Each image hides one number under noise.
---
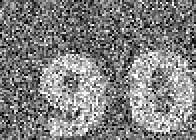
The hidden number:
90
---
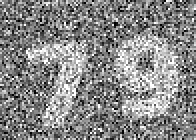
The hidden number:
79
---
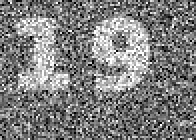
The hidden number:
19
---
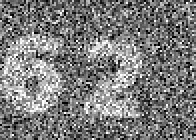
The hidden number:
62
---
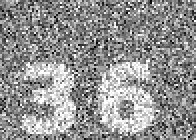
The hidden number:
36
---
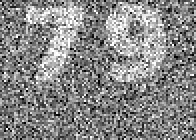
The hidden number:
79
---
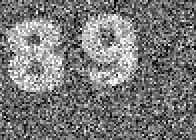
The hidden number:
89
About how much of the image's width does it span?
two thirds
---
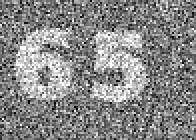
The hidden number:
65
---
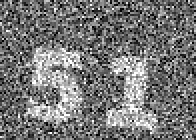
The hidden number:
51
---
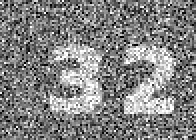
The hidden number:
32
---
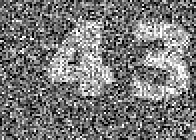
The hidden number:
43
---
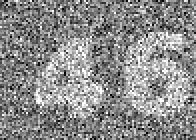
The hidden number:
46
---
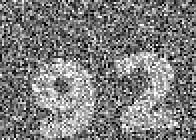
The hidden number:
92
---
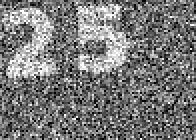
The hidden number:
25
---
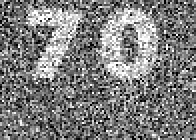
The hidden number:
70
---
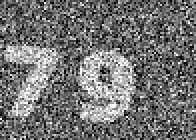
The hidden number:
79
